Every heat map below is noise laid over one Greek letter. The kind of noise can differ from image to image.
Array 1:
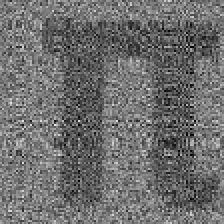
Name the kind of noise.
low rank plus noise
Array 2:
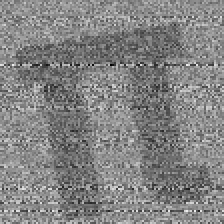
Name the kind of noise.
rows of uneven size
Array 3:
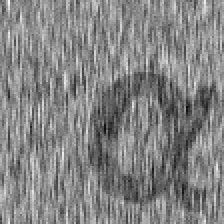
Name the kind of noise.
streaked along the columns
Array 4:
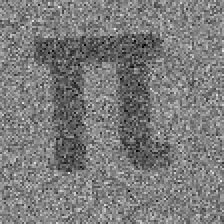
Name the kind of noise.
independent entries
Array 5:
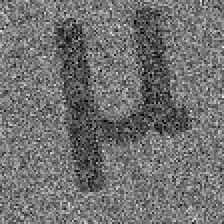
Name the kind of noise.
independent entries
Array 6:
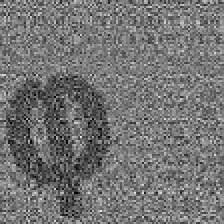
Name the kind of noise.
low rank plus noise
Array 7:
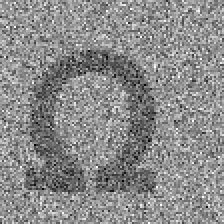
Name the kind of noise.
independent entries
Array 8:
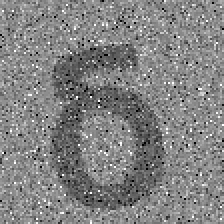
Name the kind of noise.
heavy tails
